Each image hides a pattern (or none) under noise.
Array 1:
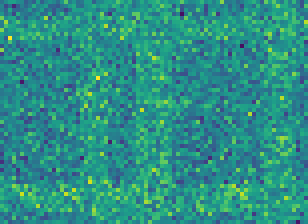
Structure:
bands of rows crossing bands of columns
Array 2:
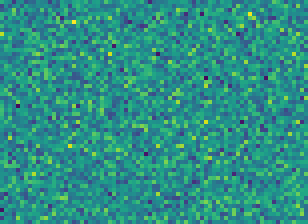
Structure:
only noise
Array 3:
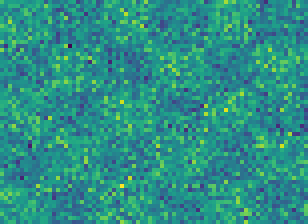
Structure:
a checkerboard
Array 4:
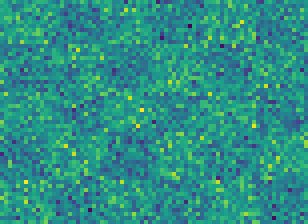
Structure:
a checkerboard
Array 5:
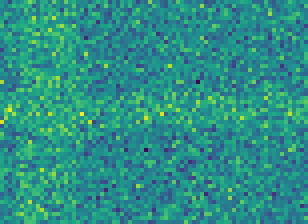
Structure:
bands of rows crossing bands of columns
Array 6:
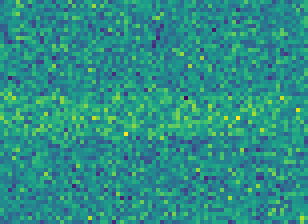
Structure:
one band of rows
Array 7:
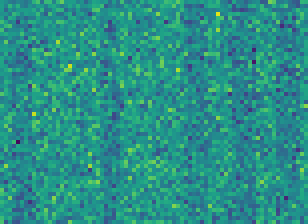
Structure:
bands of columns
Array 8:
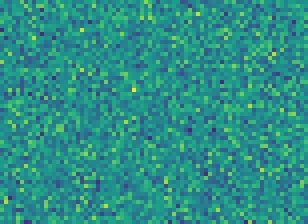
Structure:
only noise
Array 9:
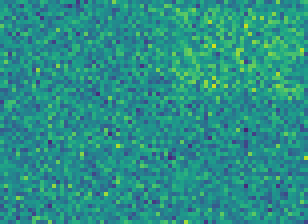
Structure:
one block
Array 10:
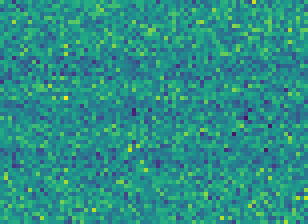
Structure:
bands of rows
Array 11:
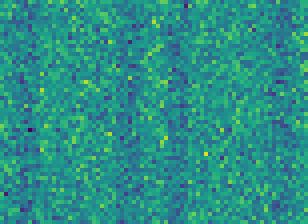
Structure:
bands of columns
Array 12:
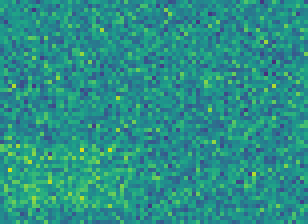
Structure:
one block
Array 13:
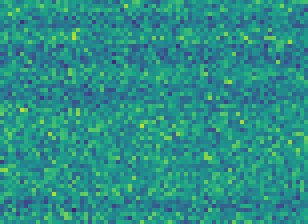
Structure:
bands of rows
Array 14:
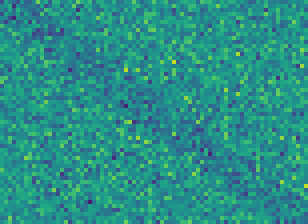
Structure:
a diagonal band
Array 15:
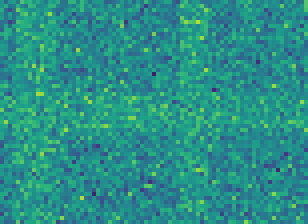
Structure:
bands of rows crossing bands of columns
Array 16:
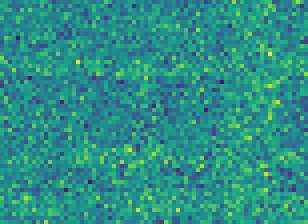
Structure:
bands of rows crossing bands of columns
